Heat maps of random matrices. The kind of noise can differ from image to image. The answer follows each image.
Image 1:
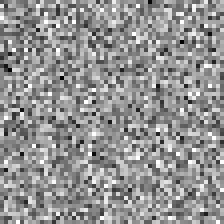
independent entries
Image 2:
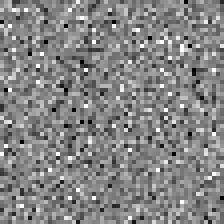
heavy tails
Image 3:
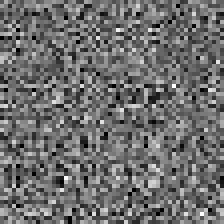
low rank plus noise
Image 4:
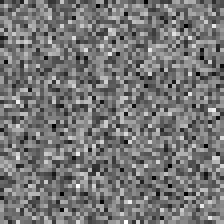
independent entries
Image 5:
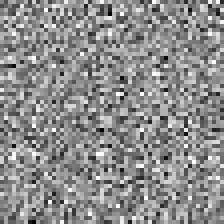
low rank plus noise
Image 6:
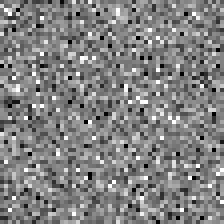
heavy tails
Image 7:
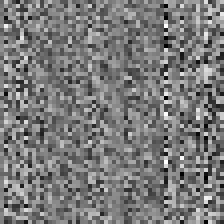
columns of uneven size
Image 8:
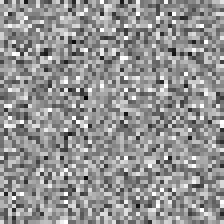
low rank plus noise
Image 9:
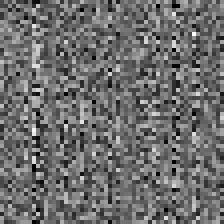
columns of uneven size
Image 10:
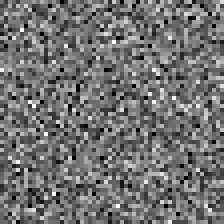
independent entries
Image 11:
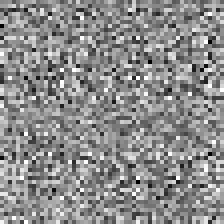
low rank plus noise
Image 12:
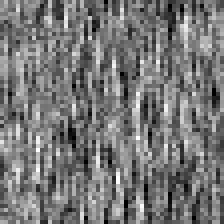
streaked along the columns
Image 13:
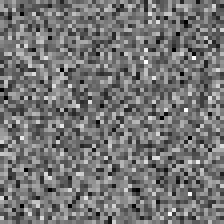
independent entries
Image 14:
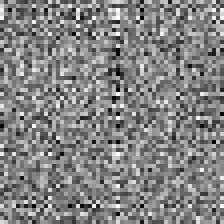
low rank plus noise
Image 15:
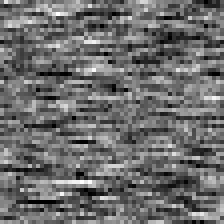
streaked along the rows
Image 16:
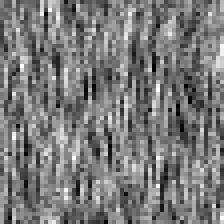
streaked along the columns
